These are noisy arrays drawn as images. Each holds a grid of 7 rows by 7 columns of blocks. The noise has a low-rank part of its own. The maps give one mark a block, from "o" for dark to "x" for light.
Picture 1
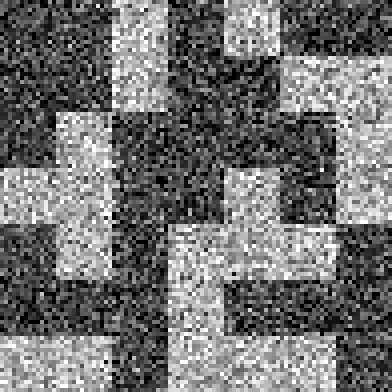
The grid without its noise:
o o x o x o o
o o x o o x x
o x o o o o x
x x o o x o x
o x o x x x o
o o o x o o o
x x o x x x o
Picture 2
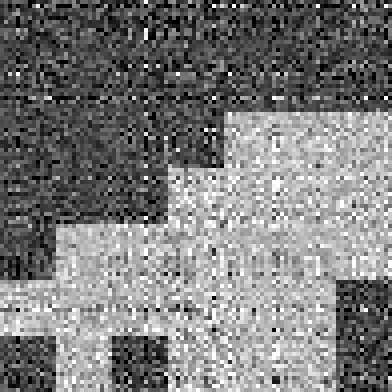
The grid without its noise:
o o o o o o o
o o o o o o o
o o o o x x x
o o o x x x x
o x x x x x x
x x x x x x o
o x o x x x o
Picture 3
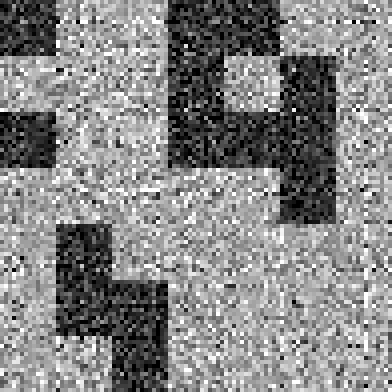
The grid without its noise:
o x x o o x x
x x x o x o x
o x x o o o x
x x x x x o x
x o x x x x x
x o o x x x x
x x o x x x x
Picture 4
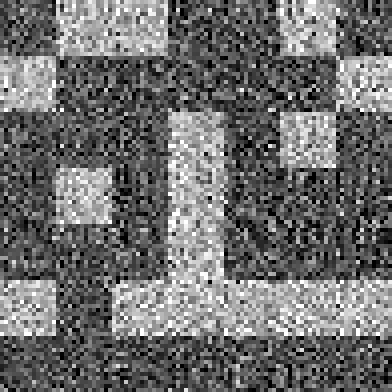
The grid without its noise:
o x x o o x o
x o o o o o x
o o o x o x o
o x o x o o o
o o o x o o o
x o x x x x x
o o o o o o o
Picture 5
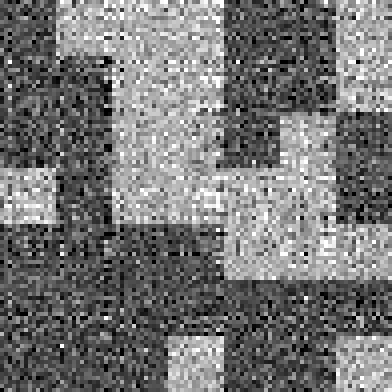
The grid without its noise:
o x x x o o x
o o x x o o x
o o x x o x o
x o x x x x o
o o o o x x x
o o o o o o o
o o o x o o x
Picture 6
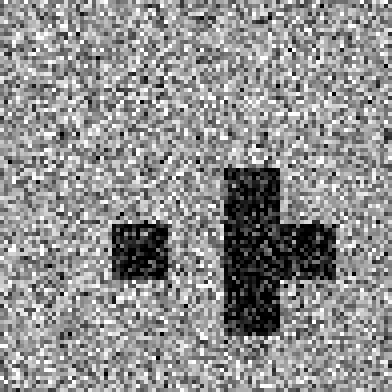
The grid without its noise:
x x x x x x x
x x x x x x x
x x x x x x x
x x x x o x x
x x o x o o x
x x x x o x x
x x x x x x x
